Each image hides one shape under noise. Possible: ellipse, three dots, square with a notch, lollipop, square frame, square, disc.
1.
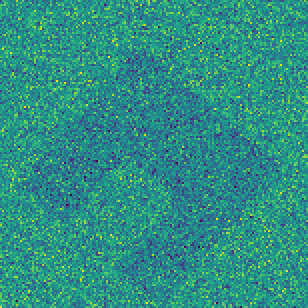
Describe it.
dark square with a notch
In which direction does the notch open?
down and left
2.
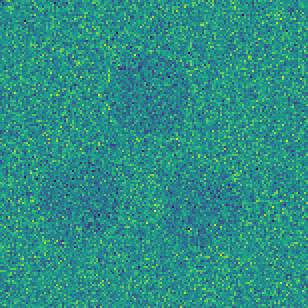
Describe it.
dark three dots
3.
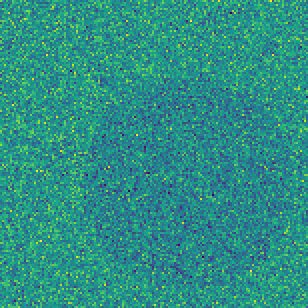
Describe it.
dark disc
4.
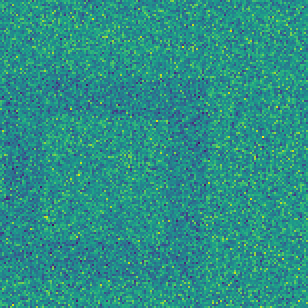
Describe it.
dark square frame
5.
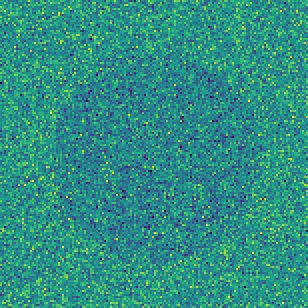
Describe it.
dark disc
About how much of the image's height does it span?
two thirds
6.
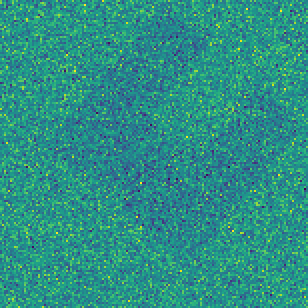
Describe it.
dark square with a notch
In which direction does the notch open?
up and right
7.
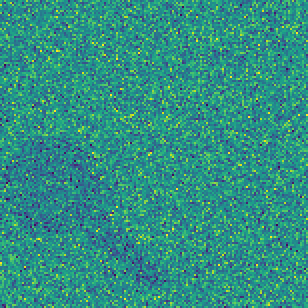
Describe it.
dark lollipop
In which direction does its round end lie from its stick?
up and left
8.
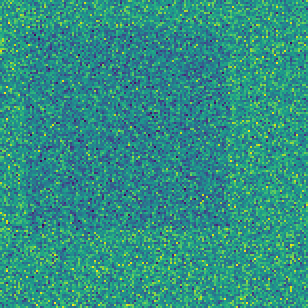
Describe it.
dark square
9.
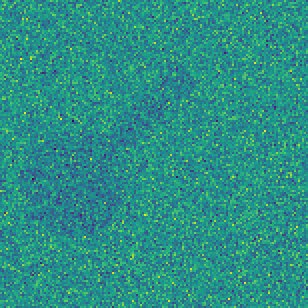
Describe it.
dark lollipop
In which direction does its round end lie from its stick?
down and left
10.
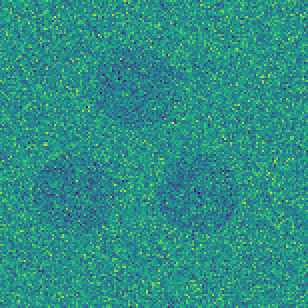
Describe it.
dark three dots
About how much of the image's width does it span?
two thirds
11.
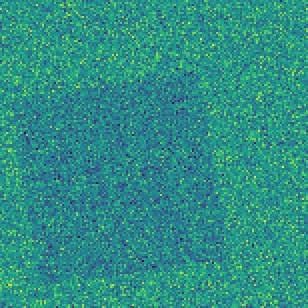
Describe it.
dark square
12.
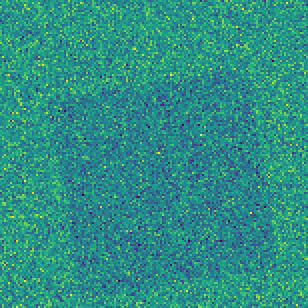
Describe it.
dark square
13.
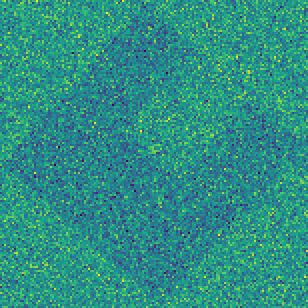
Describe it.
dark square with a notch
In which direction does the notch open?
up and right
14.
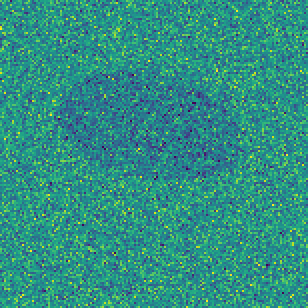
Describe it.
dark ellipse
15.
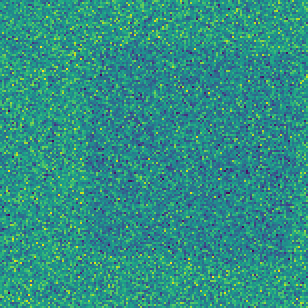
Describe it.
dark square
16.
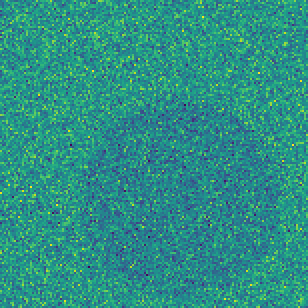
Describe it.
dark disc
